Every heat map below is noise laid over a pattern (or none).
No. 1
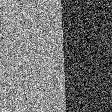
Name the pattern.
a sharp edge
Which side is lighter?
left
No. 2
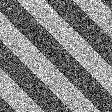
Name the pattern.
diagonal stripes
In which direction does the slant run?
top left to bottom right
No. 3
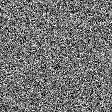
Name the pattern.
only noise
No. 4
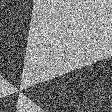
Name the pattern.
spokes from one point
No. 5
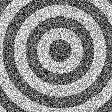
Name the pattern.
rings round one point
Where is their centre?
centre
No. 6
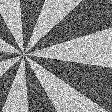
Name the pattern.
spokes from one point
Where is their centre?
middle left
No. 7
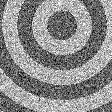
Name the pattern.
rings round one point
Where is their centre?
top middle
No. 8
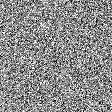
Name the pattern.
only noise
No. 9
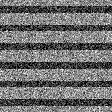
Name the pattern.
horizontal stripes
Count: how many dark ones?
6
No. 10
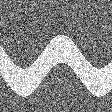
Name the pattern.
a wavy band
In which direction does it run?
left to right
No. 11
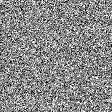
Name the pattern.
only noise
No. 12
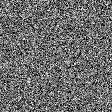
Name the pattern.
only noise
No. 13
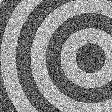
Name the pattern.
rings round one point
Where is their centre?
middle right
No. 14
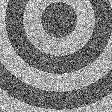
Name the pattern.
rings round one point
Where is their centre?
top middle
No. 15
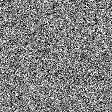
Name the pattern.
only noise
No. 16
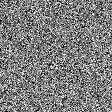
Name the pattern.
only noise
